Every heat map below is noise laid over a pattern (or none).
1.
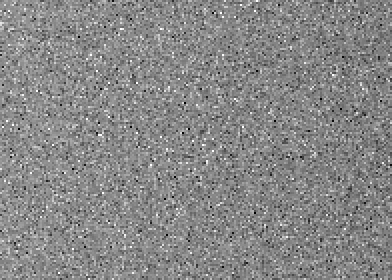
a smooth slope
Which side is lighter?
left
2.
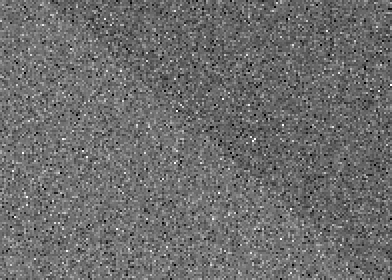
a sharp edge
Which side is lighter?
bottom left
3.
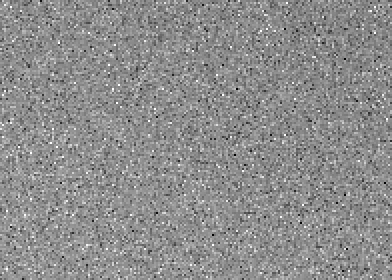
a smooth slope
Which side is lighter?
bottom left
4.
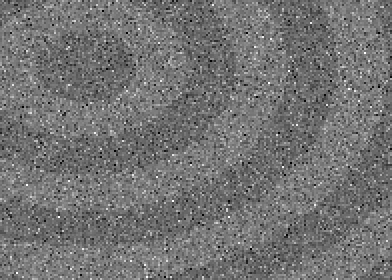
rings round one point
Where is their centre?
top left
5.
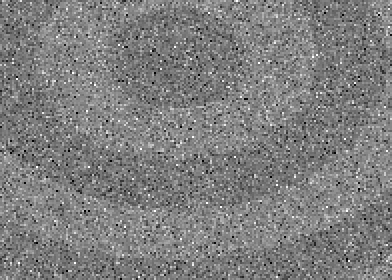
rings round one point
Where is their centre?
top middle
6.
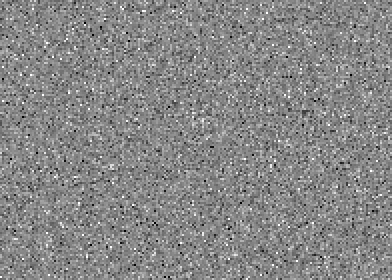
only noise
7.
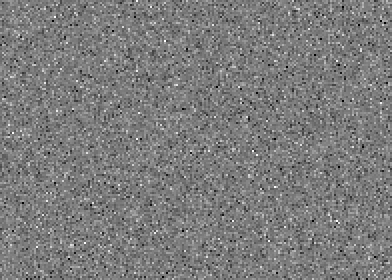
only noise
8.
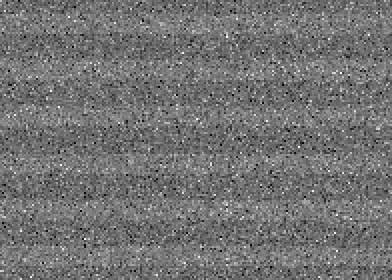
horizontal stripes
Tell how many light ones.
6
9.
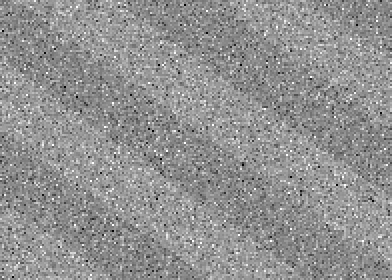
diagonal stripes
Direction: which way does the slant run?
top left to bottom right
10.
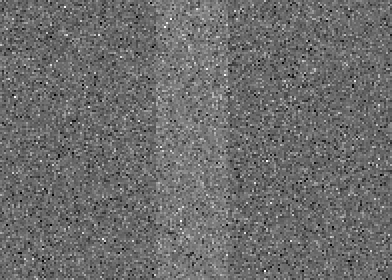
one vertical stripe
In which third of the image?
middle
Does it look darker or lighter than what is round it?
lighter
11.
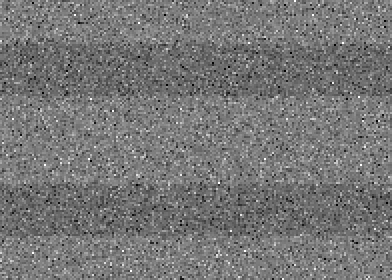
horizontal stripes
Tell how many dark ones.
2
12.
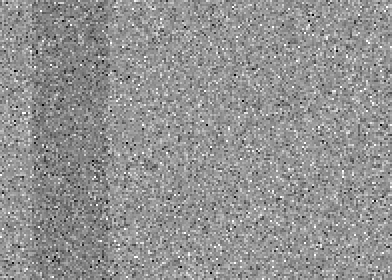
one vertical stripe
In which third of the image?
left
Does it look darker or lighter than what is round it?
darker
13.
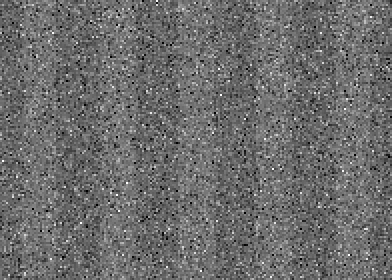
vertical stripes
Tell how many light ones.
5
